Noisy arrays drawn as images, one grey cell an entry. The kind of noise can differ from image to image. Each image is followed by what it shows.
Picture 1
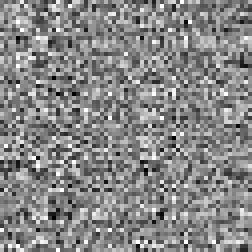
low rank plus noise
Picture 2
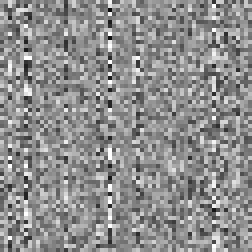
columns of uneven size
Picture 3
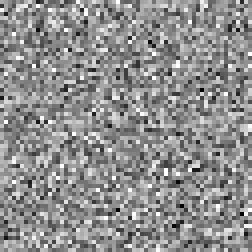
independent entries
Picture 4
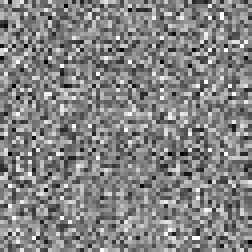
low rank plus noise
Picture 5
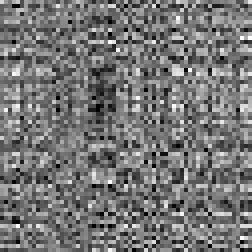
low rank plus noise
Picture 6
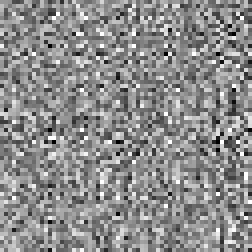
low rank plus noise
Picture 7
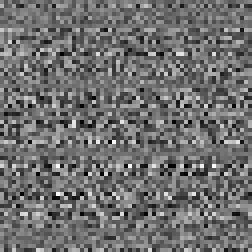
rows of uneven size
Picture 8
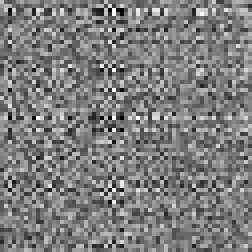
low rank plus noise
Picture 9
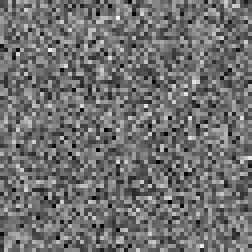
independent entries
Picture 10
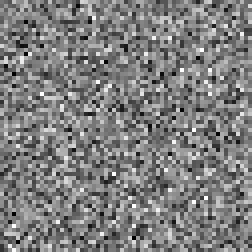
independent entries
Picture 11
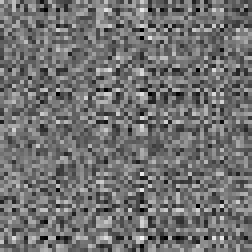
low rank plus noise
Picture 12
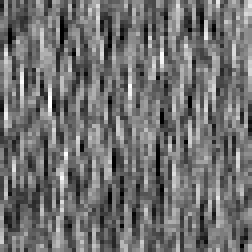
streaked along the columns
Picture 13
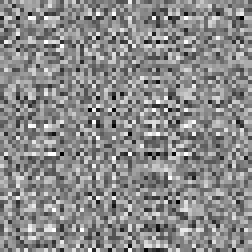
low rank plus noise
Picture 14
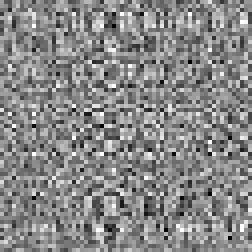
low rank plus noise
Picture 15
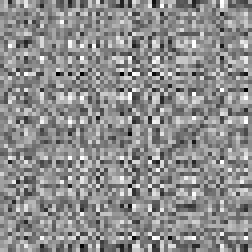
low rank plus noise
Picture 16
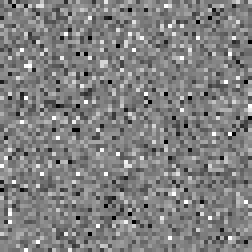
heavy tails
